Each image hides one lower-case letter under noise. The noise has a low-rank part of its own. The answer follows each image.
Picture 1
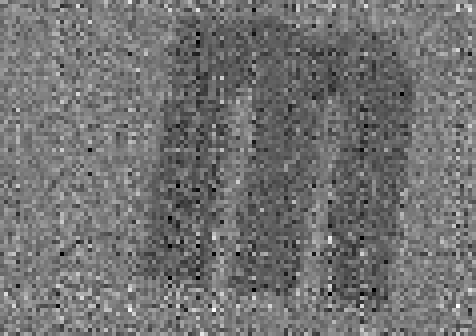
dark m
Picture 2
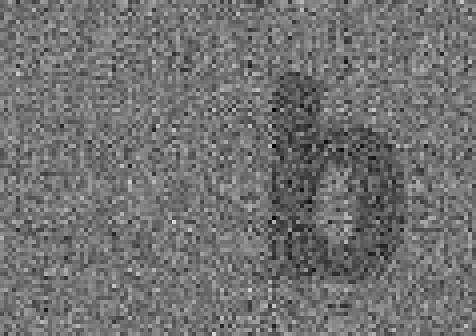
dark b
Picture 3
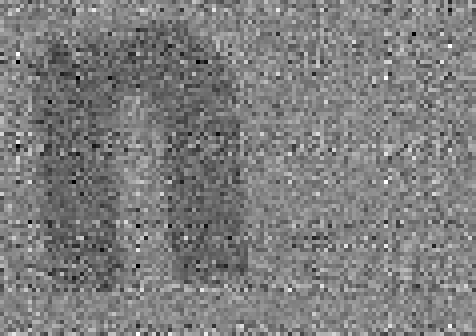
dark n
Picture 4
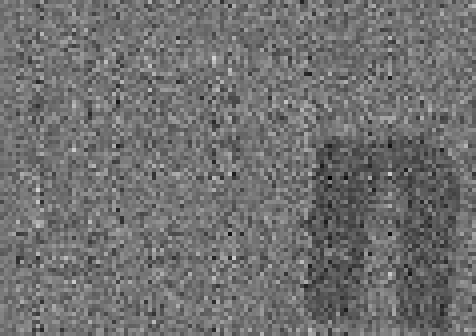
dark n
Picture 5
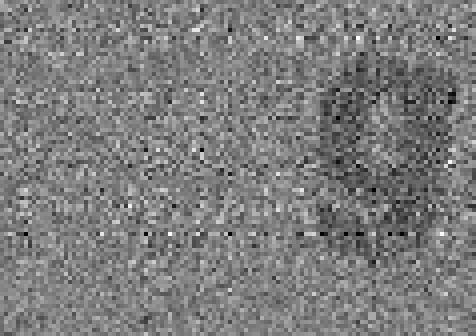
dark g
